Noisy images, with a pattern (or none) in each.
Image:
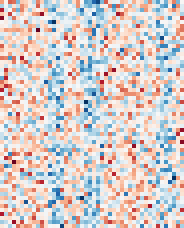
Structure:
bands of columns
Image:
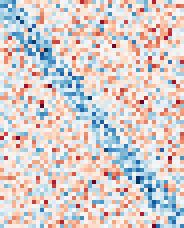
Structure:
a diagonal band
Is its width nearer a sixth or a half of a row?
a sixth
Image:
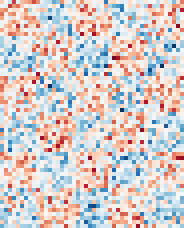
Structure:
a checkerboard
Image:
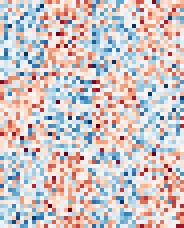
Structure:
a checkerboard
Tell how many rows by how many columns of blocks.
3 by 4
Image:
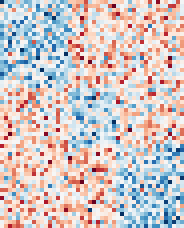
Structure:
blocks along the diagonal
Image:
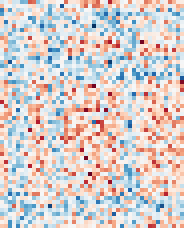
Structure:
bands of rows crossing bands of columns
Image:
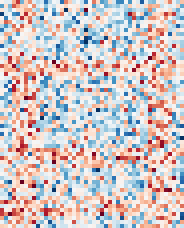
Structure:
bands of rows crossing bands of columns
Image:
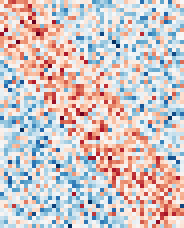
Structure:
a diagonal band
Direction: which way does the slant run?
top left to bottom right
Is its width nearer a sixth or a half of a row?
a half
